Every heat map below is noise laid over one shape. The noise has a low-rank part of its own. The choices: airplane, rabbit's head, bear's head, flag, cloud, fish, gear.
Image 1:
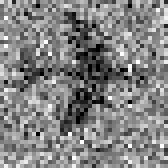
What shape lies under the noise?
airplane
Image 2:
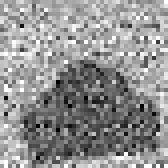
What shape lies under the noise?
cloud
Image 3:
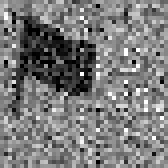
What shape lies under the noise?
flag
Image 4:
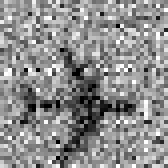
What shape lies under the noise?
airplane
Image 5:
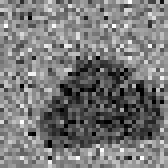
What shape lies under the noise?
cloud
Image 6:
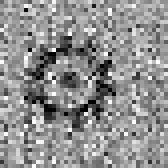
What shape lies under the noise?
gear
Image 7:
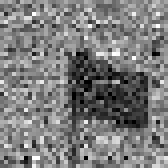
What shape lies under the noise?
flag
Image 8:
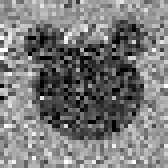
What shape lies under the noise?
bear's head
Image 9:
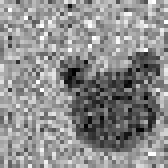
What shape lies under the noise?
bear's head
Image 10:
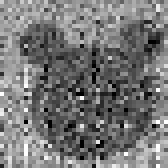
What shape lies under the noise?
bear's head
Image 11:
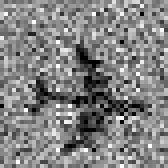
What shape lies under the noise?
airplane
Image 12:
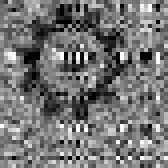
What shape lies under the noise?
gear
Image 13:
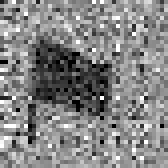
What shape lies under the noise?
flag
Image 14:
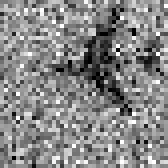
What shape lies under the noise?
airplane
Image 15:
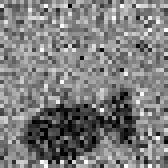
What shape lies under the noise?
fish
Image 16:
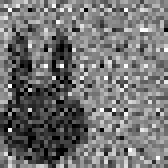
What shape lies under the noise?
rabbit's head
